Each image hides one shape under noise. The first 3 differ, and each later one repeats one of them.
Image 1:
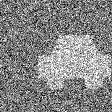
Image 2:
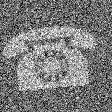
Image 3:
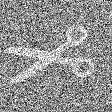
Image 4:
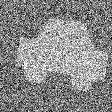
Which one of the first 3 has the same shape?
1
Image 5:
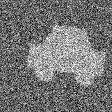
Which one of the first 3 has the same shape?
1
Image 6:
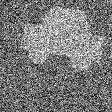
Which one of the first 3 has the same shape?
1
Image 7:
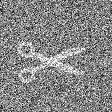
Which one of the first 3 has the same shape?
3
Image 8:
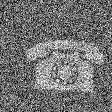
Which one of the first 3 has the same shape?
2
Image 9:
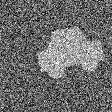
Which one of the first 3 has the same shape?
1
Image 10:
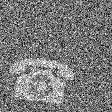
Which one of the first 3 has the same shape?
2
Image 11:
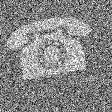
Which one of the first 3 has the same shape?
2
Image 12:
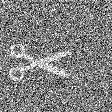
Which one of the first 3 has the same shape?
3
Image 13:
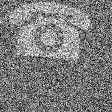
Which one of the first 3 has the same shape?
2
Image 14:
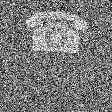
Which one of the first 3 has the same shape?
2
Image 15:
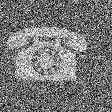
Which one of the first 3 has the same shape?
2
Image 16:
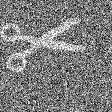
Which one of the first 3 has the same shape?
3
